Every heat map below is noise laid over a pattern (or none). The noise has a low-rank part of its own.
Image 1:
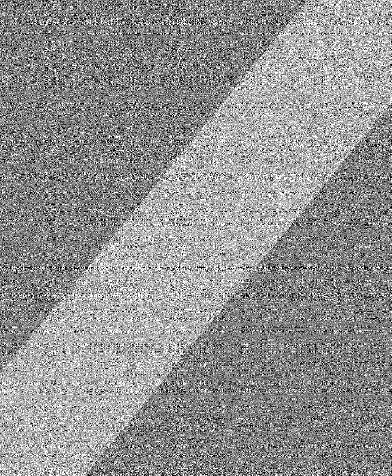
a diagonal band
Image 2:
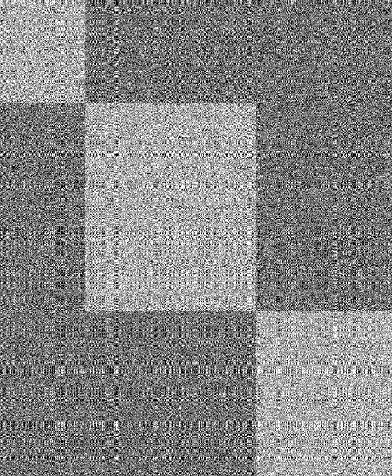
blocks along the diagonal
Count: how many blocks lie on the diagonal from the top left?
3
